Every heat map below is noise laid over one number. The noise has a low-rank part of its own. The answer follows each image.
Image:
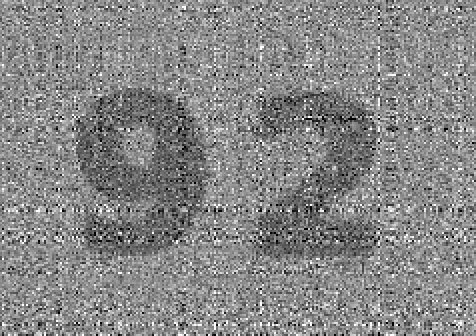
92
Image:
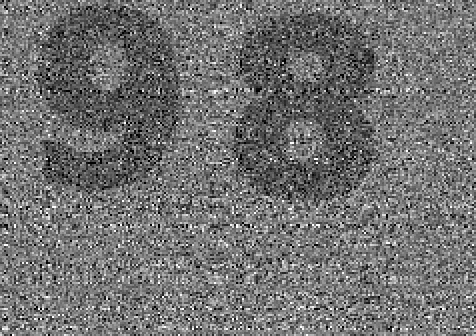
98
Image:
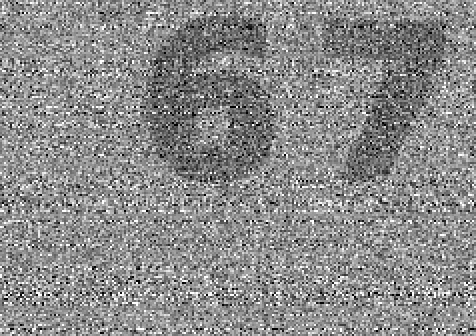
67
